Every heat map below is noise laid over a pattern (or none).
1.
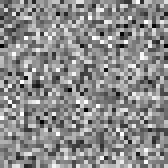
only noise
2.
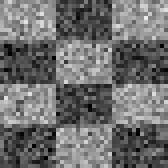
a checkerboard
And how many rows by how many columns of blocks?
4 by 3
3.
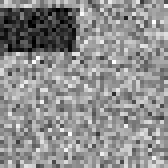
one block
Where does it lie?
top left
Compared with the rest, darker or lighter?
darker
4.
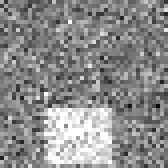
one block
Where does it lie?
bottom middle
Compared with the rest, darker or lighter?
lighter
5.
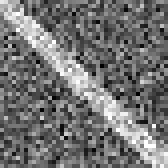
a diagonal band
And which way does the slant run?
top left to bottom right
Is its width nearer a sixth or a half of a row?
a sixth
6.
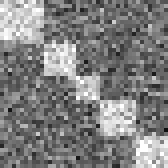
blocks along the diagonal
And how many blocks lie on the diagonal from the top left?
5
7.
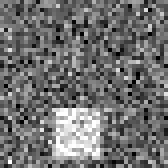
one block
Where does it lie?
bottom middle
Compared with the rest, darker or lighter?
lighter
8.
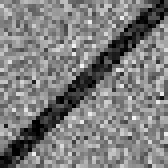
a diagonal band
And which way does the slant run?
bottom left to top right
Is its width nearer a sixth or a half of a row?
a sixth
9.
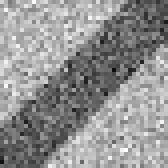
a diagonal band
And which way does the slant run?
bottom left to top right
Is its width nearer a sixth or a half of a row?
a half
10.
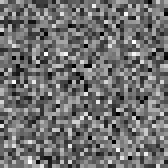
only noise
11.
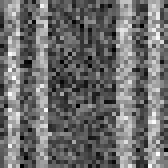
bands of columns
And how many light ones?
4
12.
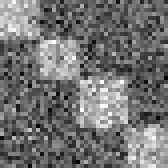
blocks along the diagonal
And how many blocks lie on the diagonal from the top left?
4
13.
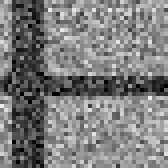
bands of rows crossing bands of columns
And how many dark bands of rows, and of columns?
1 and 1
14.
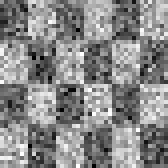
a checkerboard
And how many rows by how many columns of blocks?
4 by 6
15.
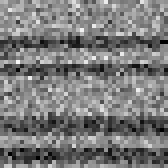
bands of rows
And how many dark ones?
4
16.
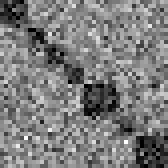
blocks along the diagonal
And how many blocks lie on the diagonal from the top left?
7
